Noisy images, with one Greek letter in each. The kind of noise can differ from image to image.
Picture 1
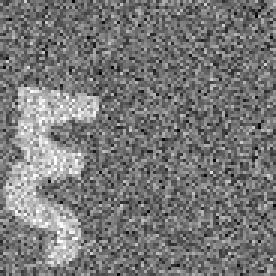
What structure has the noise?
independent entries
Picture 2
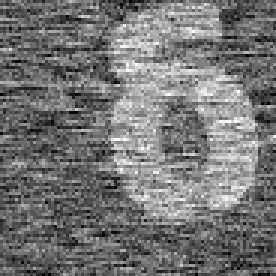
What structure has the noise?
streaked along the rows
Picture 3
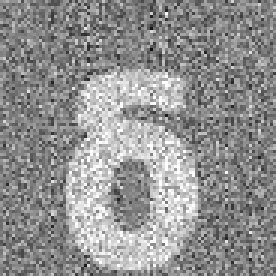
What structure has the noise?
columns of uneven size
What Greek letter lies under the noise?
delta
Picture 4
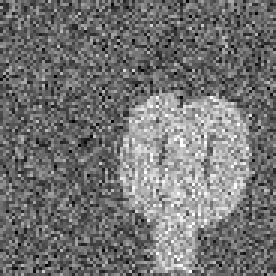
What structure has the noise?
low rank plus noise
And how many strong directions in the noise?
one
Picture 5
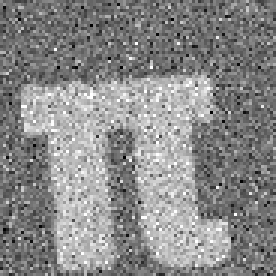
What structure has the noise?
heavy tails
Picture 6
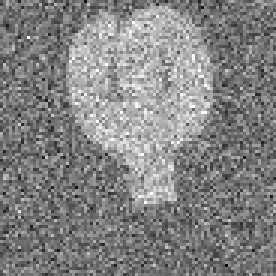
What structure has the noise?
low rank plus noise
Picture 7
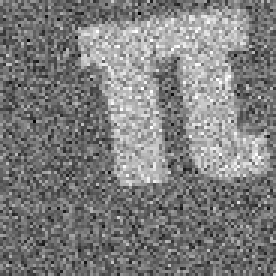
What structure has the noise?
independent entries
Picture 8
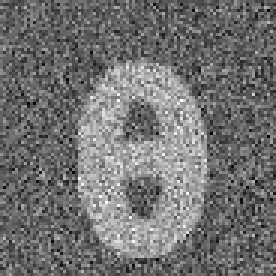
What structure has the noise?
low rank plus noise
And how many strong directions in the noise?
five to eight
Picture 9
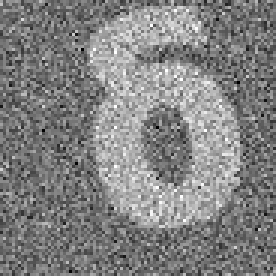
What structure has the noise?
low rank plus noise
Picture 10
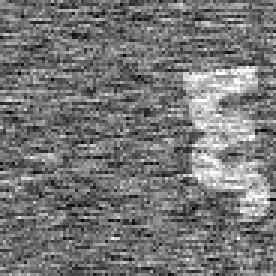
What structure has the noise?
streaked along the rows
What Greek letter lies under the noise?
xi
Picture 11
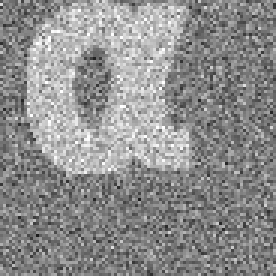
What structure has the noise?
independent entries
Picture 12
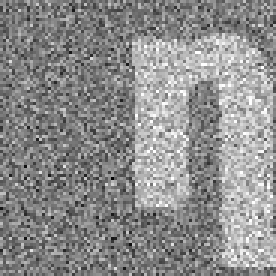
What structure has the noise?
low rank plus noise
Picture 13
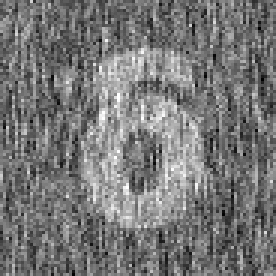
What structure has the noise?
streaked along the columns
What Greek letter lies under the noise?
delta
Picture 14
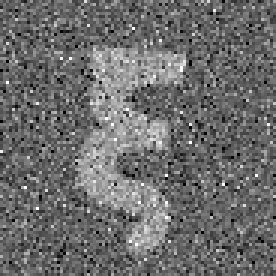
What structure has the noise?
heavy tails
